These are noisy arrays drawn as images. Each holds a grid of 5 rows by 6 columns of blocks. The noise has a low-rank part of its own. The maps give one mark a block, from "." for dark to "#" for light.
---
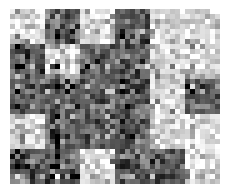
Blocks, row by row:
# . # . # #
. # . . # #
. . . . # .
# . . . # #
. . # . . #
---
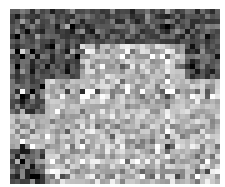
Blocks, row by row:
. . . . . .
. . # # # .
. # # # # #
# # # # # #
. # # # # #
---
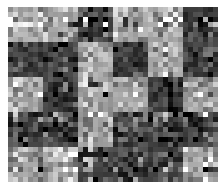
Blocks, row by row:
# # . # # .
. . # . # .
# . # # . #
. . # . . .
# # . . . #
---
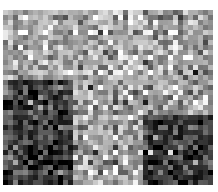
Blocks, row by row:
# # # # # #
# # # # # #
. . # # # #
. . # # . .
. . # # . .
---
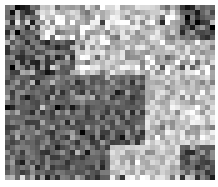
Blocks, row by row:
. # # # # .
. . # # # #
. . . . # #
. . . . # #
. . . # # .
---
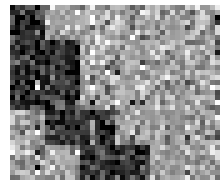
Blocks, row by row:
. # # # # #
. . # # # #
. . # # # #
# . . # # #
# # . . # #
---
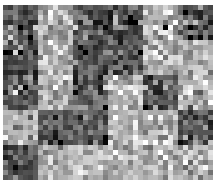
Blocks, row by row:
. # . . # .
. # . . # #
. # . # . #
# . . # # .
. # # # # #
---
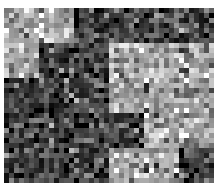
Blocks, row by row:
# # . . . .
# . . # # #
. . . # # #
. . . . # #
. . . # # .
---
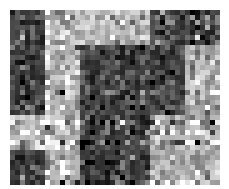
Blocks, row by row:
. # # # . .
. # . . . #
. # . . . #
# # . . # #
. # . . # #
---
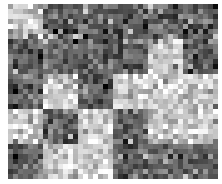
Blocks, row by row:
# . . . . .
. . . . # .
. # . # # #
# . # . # #
. # # . . .
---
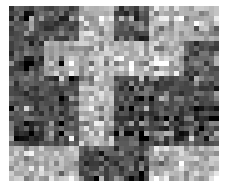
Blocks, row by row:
. . # . # #
. # # # # .
. . # . . .
. . # . . .
# # . . # #
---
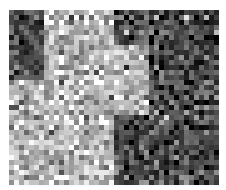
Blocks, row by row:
. # # . . .
. # # # . .
# # # # . .
# # # . . .
# # # . . .
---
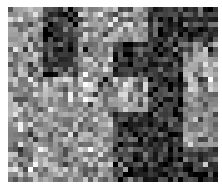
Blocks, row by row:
# . # # . .
# . # . . #
# # # # . #
# # # . . #
# # # . . .
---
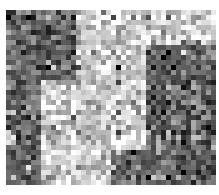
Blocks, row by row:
. . # # # #
. . # # . .
. # # # . .
. # # # . .
. # # . . .
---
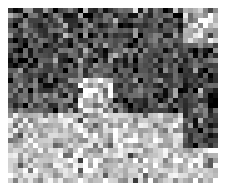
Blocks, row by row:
. . . . . #
. . . . . .
. . # . . .
# # # # # .
# # # # # #
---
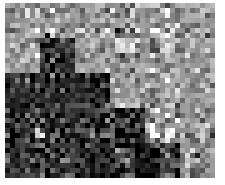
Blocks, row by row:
# # # # # #
# . # # # #
. . . # # #
. . . . # #
. . . . . #
